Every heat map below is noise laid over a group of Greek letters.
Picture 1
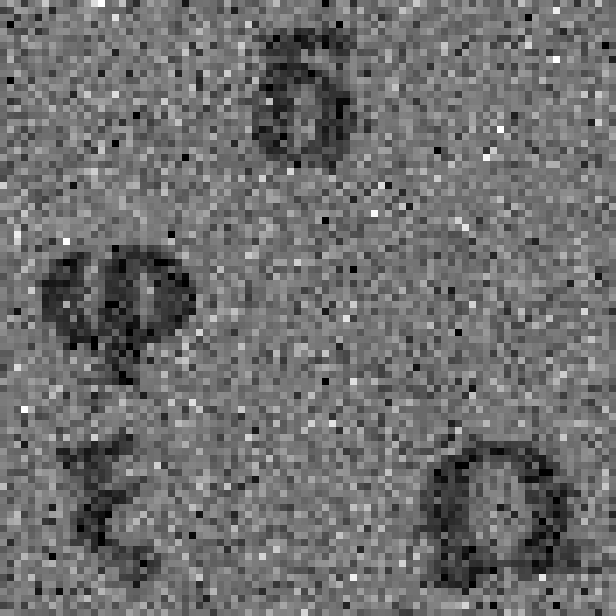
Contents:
top middle: delta; middle left: phi; bottom left: xi; bottom right: omega
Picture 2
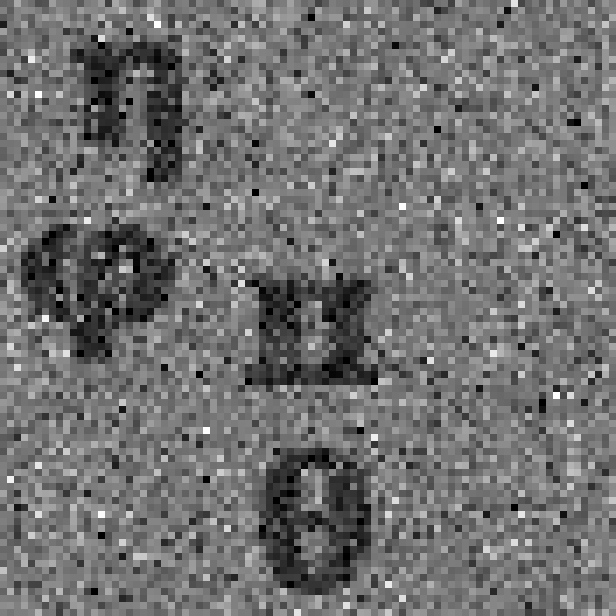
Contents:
top left: eta; middle left: phi; centre: pi; bottom middle: theta
